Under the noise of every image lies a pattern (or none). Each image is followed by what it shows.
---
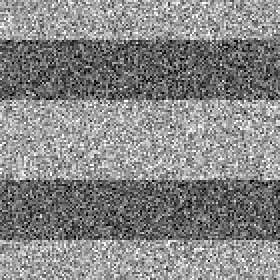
horizontal stripes
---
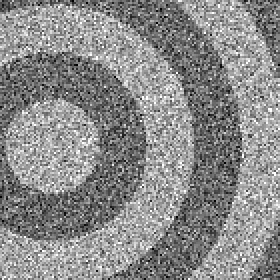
rings round one point
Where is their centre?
middle left
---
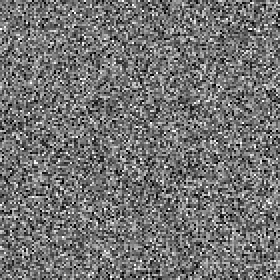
only noise
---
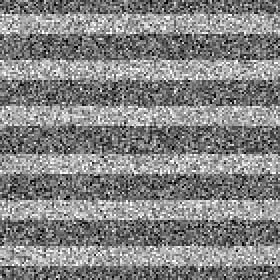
horizontal stripes
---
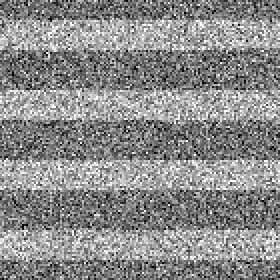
horizontal stripes
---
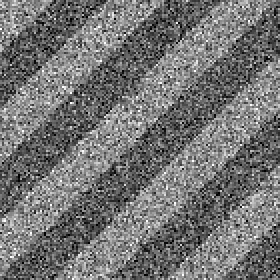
diagonal stripes
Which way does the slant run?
bottom left to top right
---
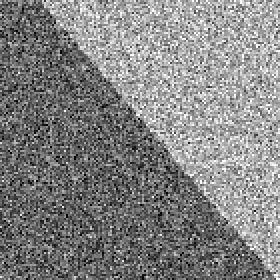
a sharp edge
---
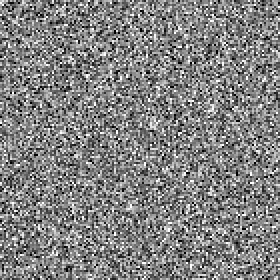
only noise
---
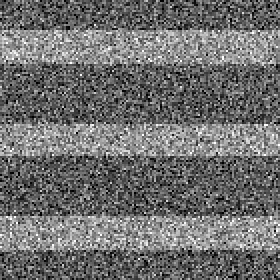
horizontal stripes
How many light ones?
3
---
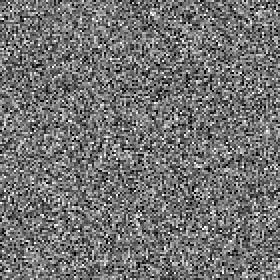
only noise
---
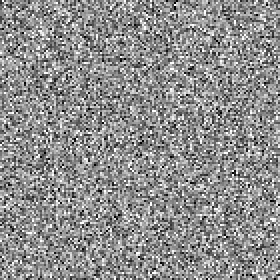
only noise
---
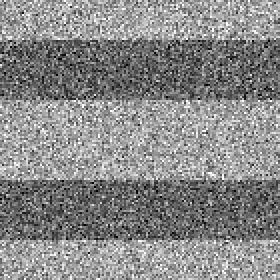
horizontal stripes
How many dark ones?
2
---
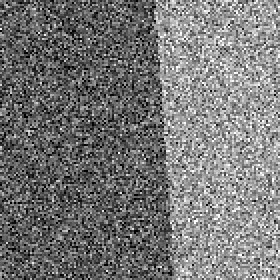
a sharp edge
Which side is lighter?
right
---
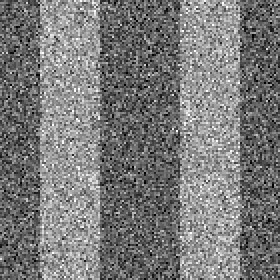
vertical stripes
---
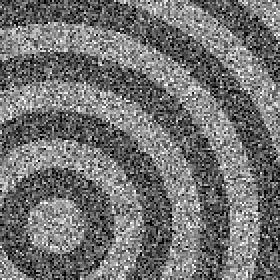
rings round one point
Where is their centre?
bottom left
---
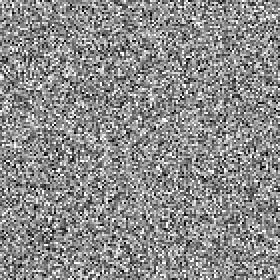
only noise
